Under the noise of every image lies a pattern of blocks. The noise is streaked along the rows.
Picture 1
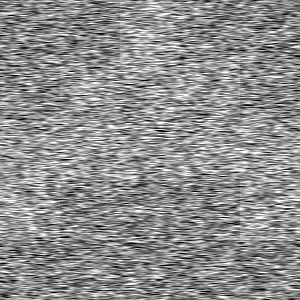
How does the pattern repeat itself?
left and right mirror each other
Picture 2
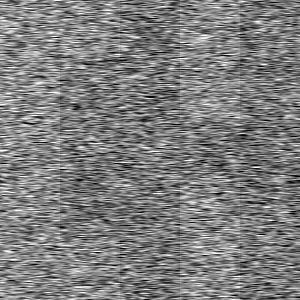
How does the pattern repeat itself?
top and bottom mirror each other
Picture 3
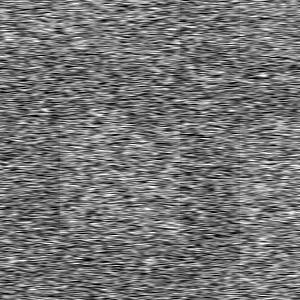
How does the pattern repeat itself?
mirrored about the diagonal from the bottom left
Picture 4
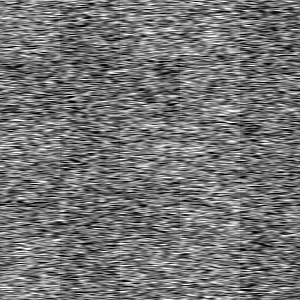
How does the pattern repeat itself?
top and bottom mirror each other
